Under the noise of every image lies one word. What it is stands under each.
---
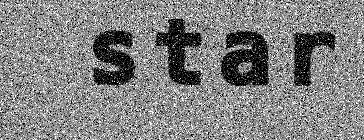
star
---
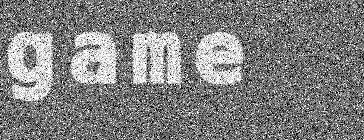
game
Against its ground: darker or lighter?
lighter
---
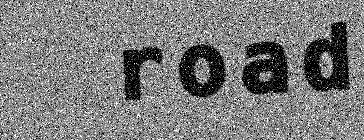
road
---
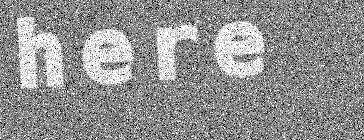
here
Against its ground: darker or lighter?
lighter
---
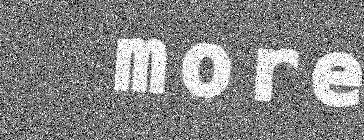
more
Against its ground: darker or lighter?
lighter
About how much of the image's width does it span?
two thirds
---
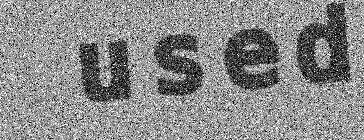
used
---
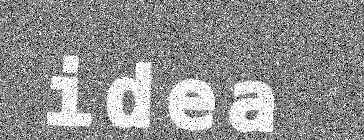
idea
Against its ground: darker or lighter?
lighter
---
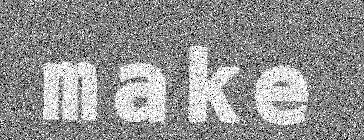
make
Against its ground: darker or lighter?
lighter
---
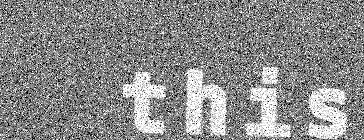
this
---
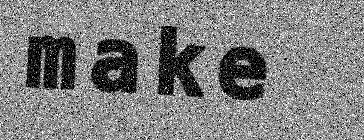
make
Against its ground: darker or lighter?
darker
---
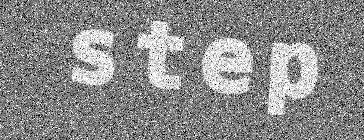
step
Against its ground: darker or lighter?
lighter
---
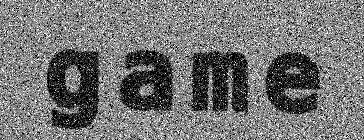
game
